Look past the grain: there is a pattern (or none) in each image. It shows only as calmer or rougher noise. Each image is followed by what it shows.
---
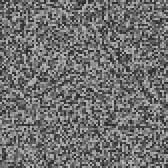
only noise
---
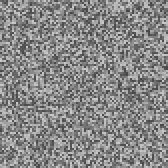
only noise
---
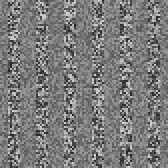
vertical stripes
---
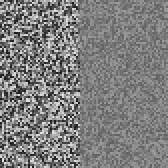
a sharp edge
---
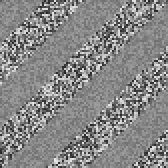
diagonal stripes
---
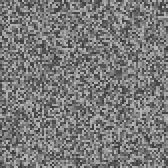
only noise
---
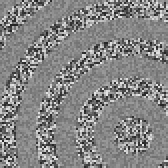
rings round one point
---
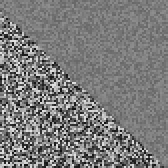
a sharp edge
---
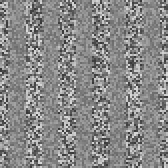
vertical stripes
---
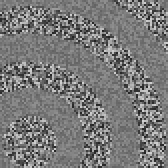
rings round one point
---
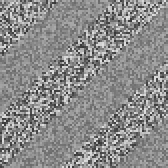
diagonal stripes
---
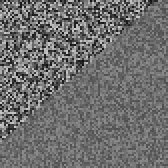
a sharp edge
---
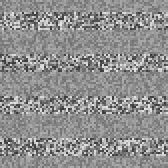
horizontal stripes
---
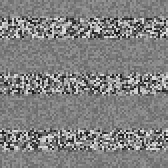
horizontal stripes
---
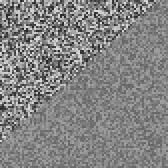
a sharp edge
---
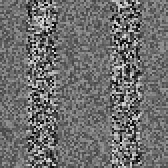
vertical stripes
